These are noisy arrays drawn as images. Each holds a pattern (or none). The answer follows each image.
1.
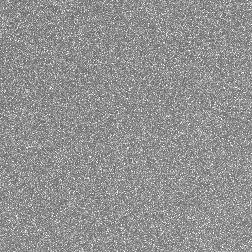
a smooth slope
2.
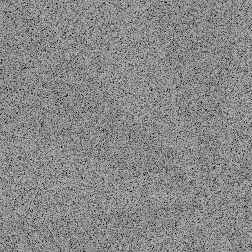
spokes from one point
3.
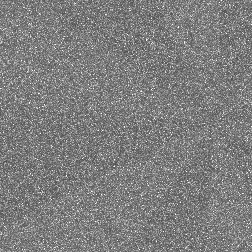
spokes from one point
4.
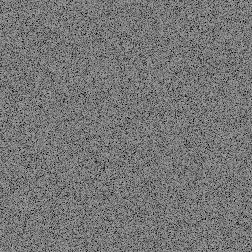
only noise
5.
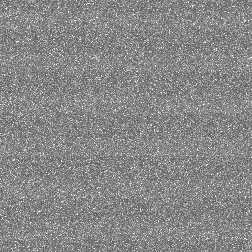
horizontal stripes
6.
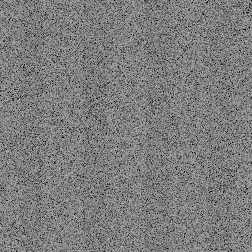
vertical stripes
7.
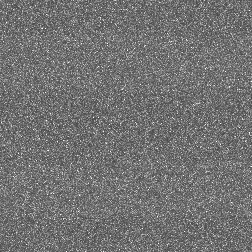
horizontal stripes
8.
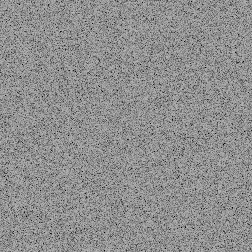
only noise
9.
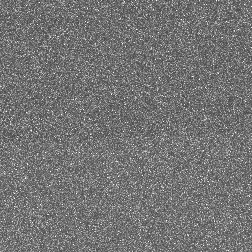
a sharp edge
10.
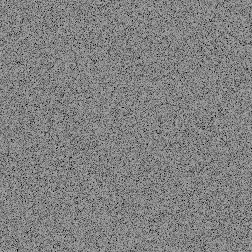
only noise
